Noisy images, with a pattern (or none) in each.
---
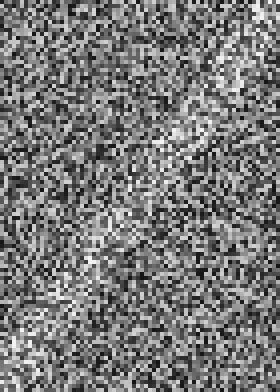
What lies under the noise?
a diagonal band
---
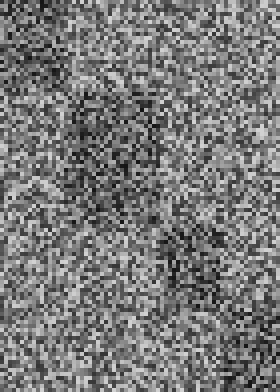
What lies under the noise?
blocks along the diagonal
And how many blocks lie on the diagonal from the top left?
4
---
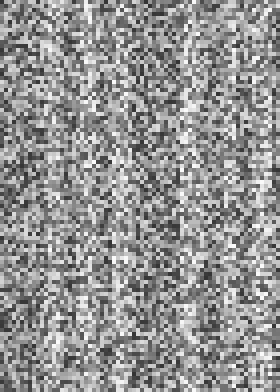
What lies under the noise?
bands of columns
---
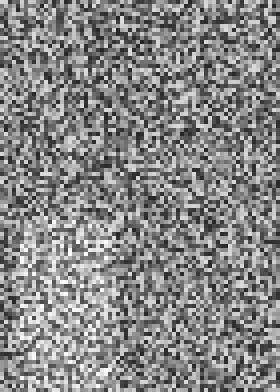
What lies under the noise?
one block
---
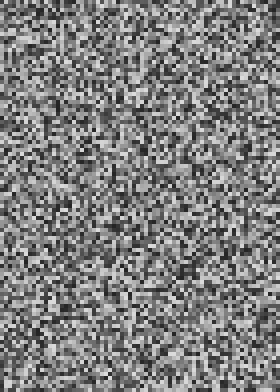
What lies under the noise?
only noise
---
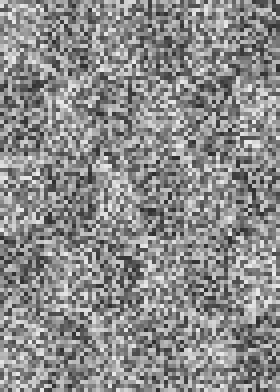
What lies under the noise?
a checkerboard
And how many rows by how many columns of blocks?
5 by 6
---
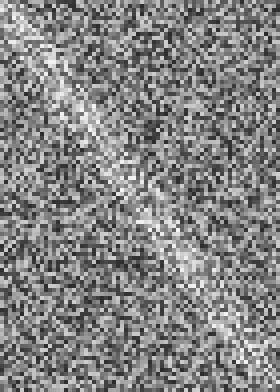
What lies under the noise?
a diagonal band
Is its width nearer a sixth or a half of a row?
a sixth
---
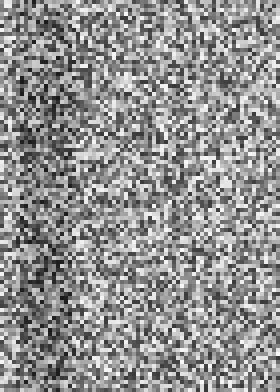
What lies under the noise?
one band of columns
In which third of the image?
left
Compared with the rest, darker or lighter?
darker
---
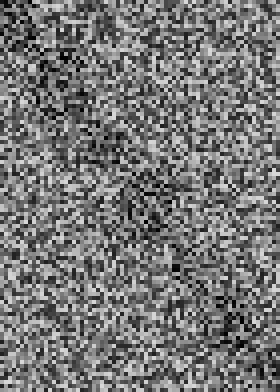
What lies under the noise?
blocks along the diagonal
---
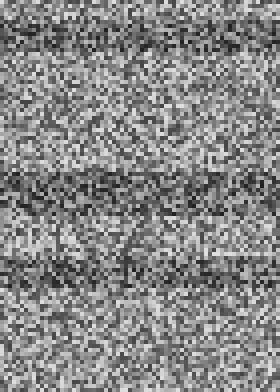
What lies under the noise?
bands of rows
